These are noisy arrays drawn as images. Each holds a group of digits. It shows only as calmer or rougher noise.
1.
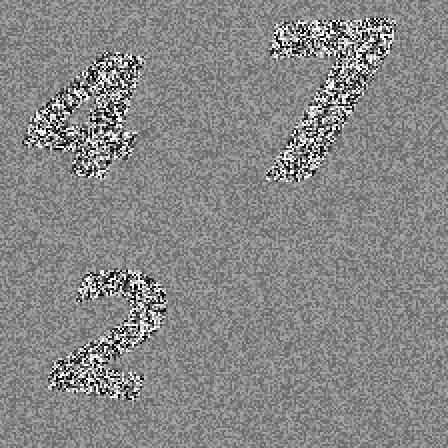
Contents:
top left: rough 4; top right: rough 7; bottom left: rough 2
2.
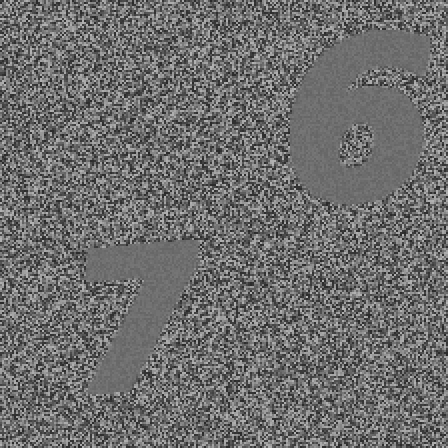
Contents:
top right: calm 6; bottom left: calm 7
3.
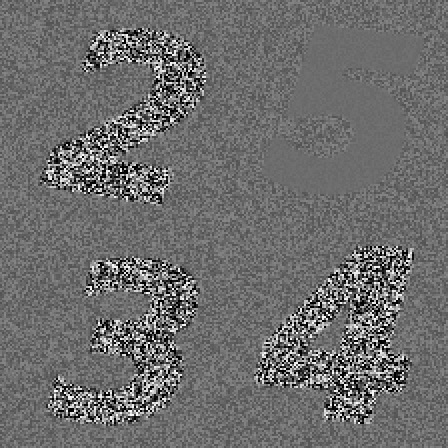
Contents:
top left: rough 2; top right: calm 5; bottom left: rough 3; bottom right: rough 4
